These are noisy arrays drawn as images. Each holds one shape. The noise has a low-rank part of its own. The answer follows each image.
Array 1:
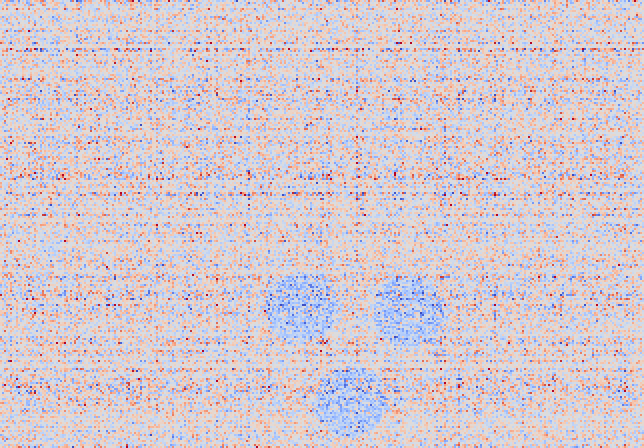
three dots
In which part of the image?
bottom middle
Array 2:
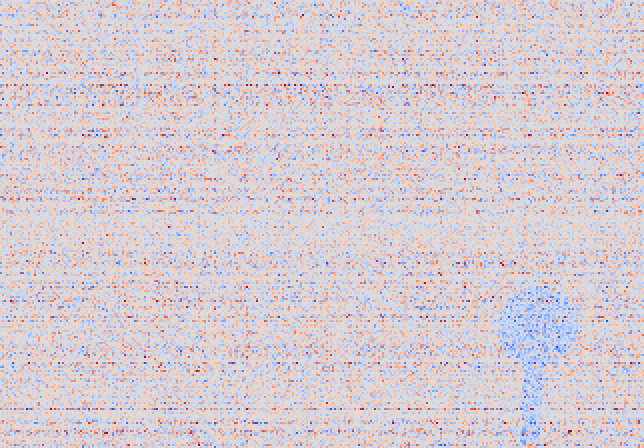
lollipop
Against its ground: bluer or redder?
bluer
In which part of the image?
bottom right
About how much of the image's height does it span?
a third
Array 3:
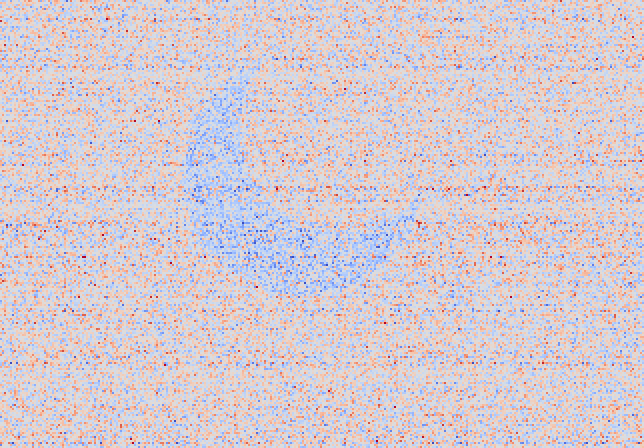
crescent
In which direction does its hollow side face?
up and right
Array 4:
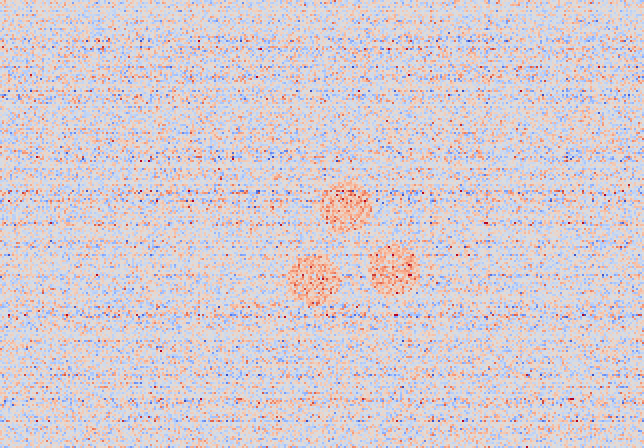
three dots
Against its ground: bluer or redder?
redder
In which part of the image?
centre
